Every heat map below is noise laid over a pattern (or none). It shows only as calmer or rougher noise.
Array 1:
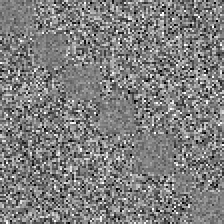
blocks along the diagonal
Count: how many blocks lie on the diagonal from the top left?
7
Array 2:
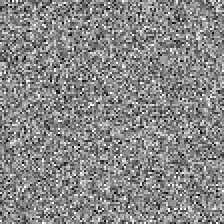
only noise
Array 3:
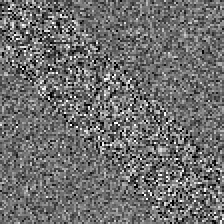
a diagonal band
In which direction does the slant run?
top left to bottom right
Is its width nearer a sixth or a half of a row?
a half
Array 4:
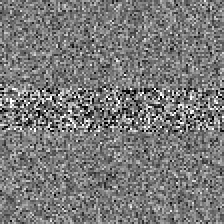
one band of rows
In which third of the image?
middle
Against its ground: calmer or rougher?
rougher
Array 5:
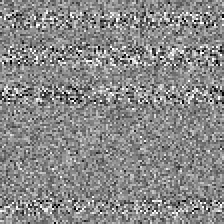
bands of rows
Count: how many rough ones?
4
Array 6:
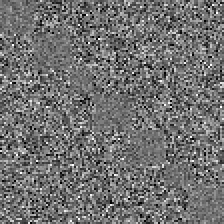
blocks along the diagonal
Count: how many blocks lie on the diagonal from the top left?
7
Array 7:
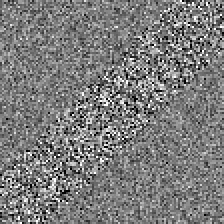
a diagonal band
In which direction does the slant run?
bottom left to top right
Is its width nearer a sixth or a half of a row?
a half
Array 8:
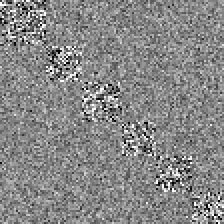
blocks along the diagonal
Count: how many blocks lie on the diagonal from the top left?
6
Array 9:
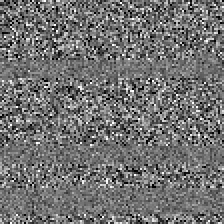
bands of rows
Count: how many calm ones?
3
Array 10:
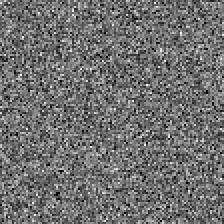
only noise
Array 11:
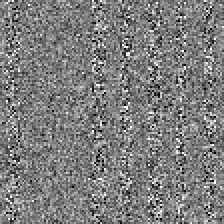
bands of columns
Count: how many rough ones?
6
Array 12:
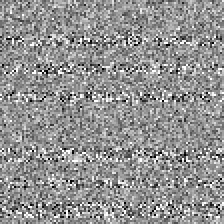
bands of rows
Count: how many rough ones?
6
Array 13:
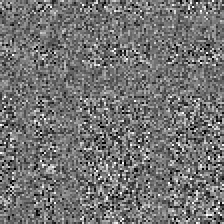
bands of rows crossing bands of columns
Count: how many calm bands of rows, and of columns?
2 and 3
